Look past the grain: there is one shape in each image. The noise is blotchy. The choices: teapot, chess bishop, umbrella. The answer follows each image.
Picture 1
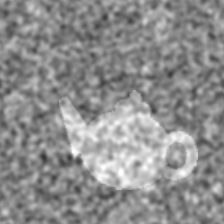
light teapot
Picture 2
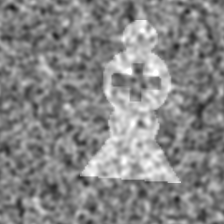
light chess bishop
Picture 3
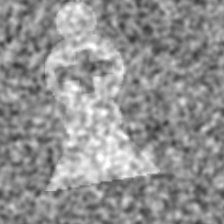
light chess bishop
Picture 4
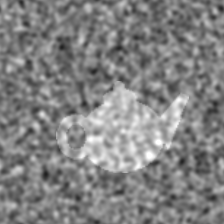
light teapot
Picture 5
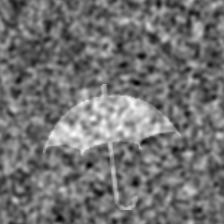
light umbrella
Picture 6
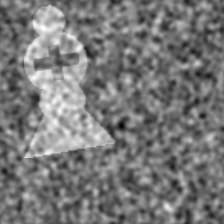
light chess bishop
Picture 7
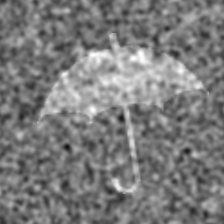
light umbrella
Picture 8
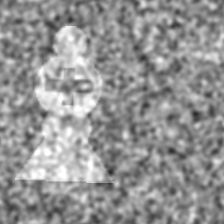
light chess bishop
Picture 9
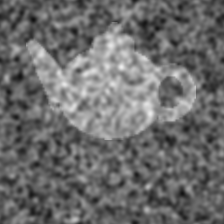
light teapot
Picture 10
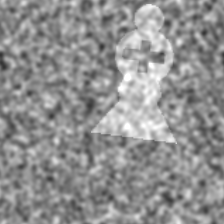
light chess bishop
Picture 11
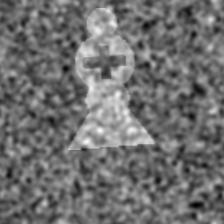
light chess bishop
